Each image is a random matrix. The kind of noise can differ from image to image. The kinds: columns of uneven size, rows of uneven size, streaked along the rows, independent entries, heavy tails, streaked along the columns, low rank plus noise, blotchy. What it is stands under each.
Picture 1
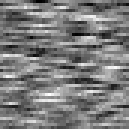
streaked along the rows
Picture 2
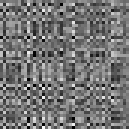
low rank plus noise
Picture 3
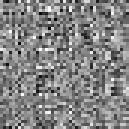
low rank plus noise
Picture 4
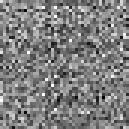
low rank plus noise
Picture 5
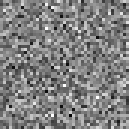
independent entries
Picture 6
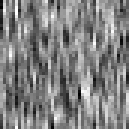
streaked along the columns
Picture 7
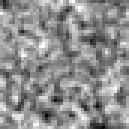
blotchy
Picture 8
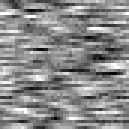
streaked along the rows
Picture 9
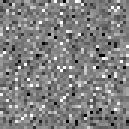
heavy tails
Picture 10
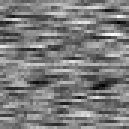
streaked along the rows
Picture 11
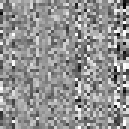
columns of uneven size
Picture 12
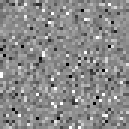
heavy tails
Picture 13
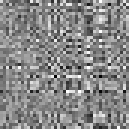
low rank plus noise
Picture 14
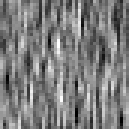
streaked along the columns
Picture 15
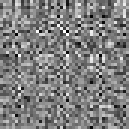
low rank plus noise
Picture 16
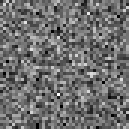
independent entries
